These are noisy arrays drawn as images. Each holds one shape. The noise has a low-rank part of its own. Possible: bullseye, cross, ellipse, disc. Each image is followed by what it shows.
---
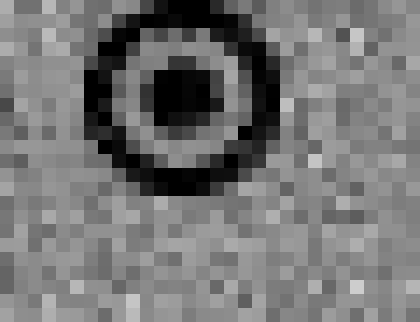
bullseye
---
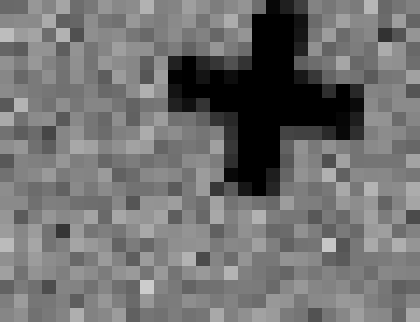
cross
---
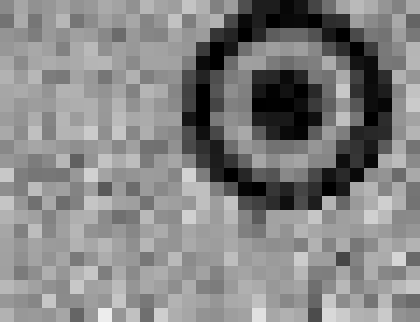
bullseye
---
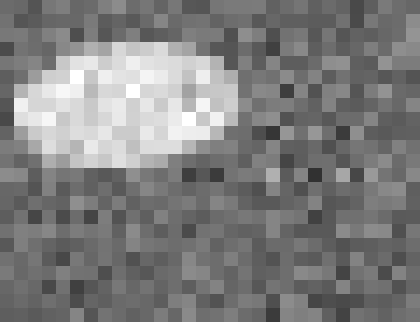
ellipse
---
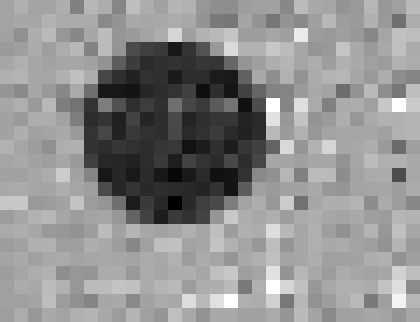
disc
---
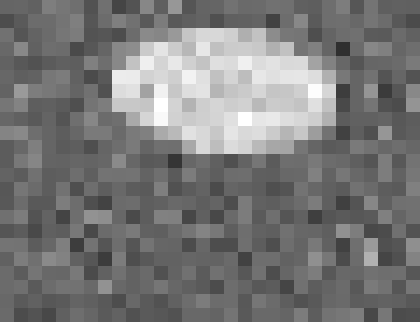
ellipse
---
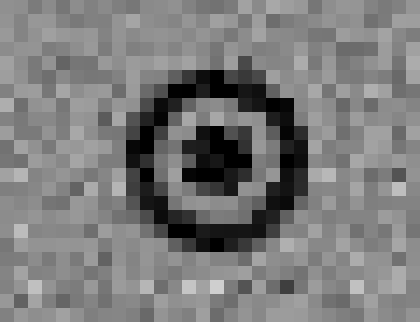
bullseye
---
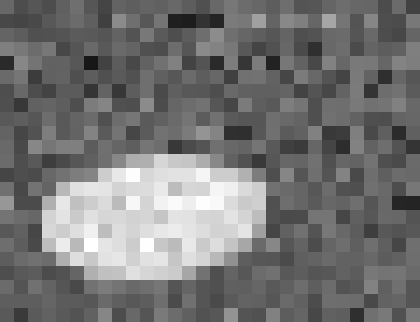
ellipse
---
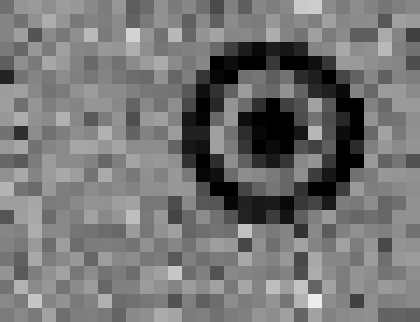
bullseye
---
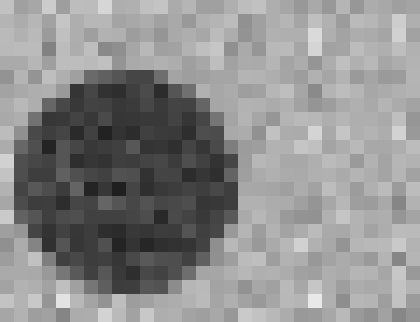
disc
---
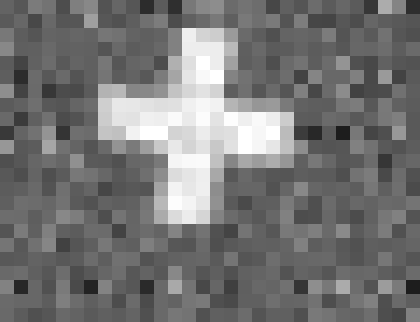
cross
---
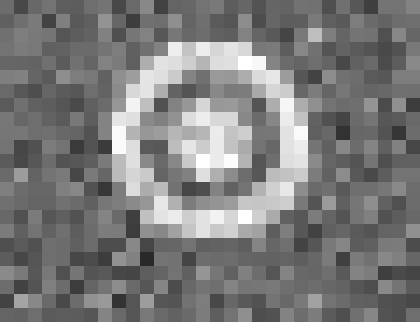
bullseye
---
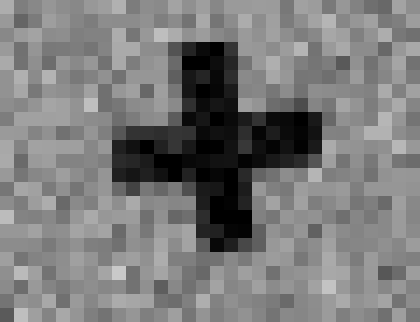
cross
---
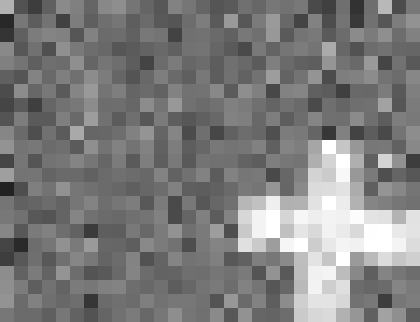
cross
